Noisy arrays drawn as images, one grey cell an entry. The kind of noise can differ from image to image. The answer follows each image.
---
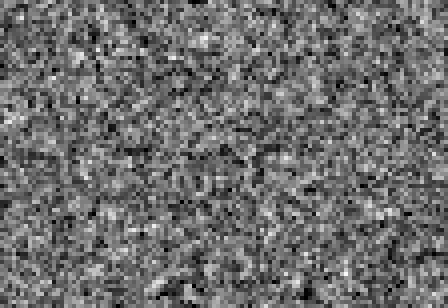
blotchy
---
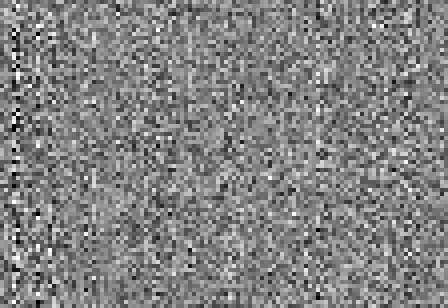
columns of uneven size
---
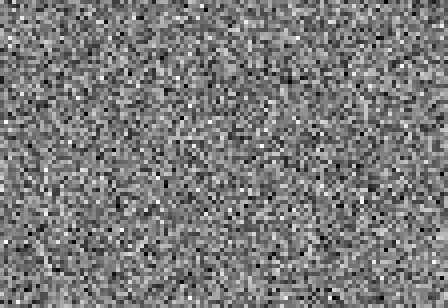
independent entries
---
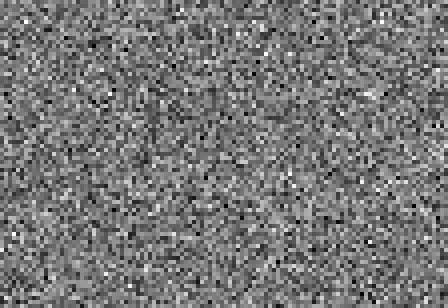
independent entries
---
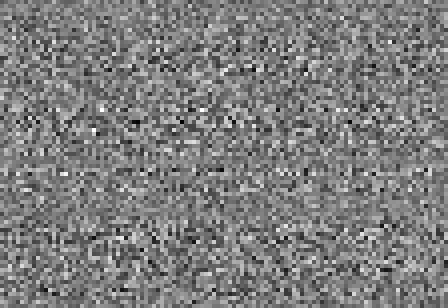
rows of uneven size
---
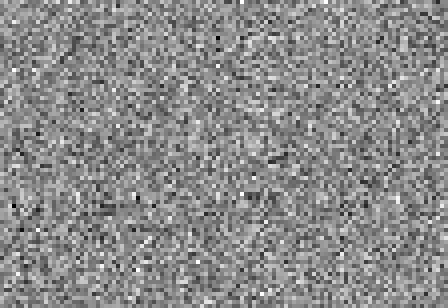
low rank plus noise
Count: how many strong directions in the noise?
two
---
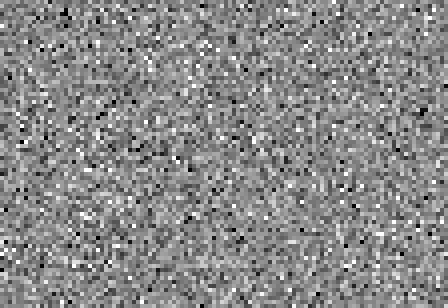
heavy tails
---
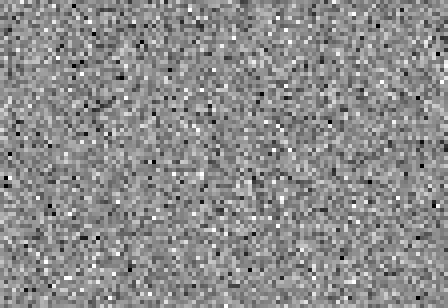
heavy tails
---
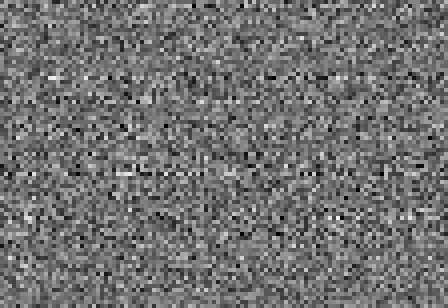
rows of uneven size
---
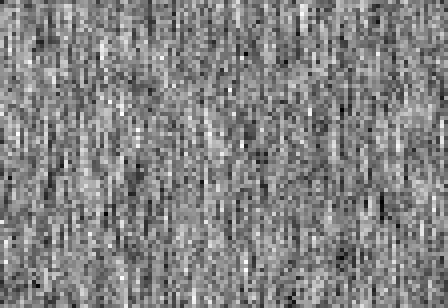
streaked along the columns
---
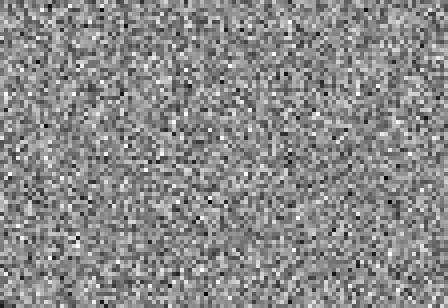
low rank plus noise
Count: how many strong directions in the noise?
one
